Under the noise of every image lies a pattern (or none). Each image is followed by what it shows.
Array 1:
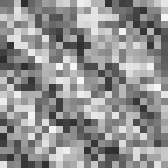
diagonal stripes
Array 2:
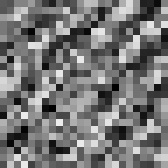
diagonal stripes
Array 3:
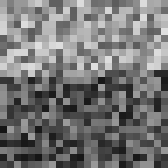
a sharp edge
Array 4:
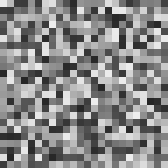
only noise
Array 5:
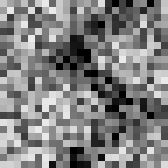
a wavy band
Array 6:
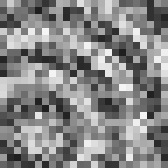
rings round one point
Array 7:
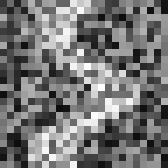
a wavy band
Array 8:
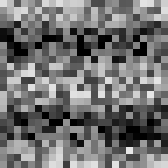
horizontal stripes
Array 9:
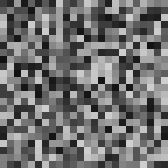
only noise
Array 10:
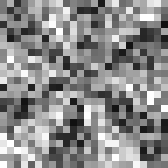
spokes from one point
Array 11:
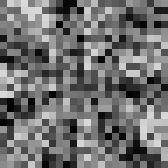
spokes from one point
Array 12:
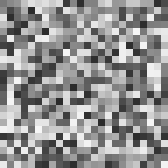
only noise
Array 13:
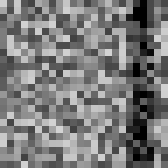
one vertical stripe
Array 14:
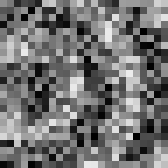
rings round one point
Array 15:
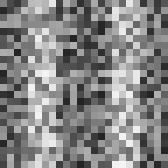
vertical stripes
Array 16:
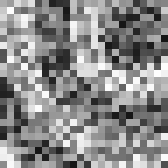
rings round one point
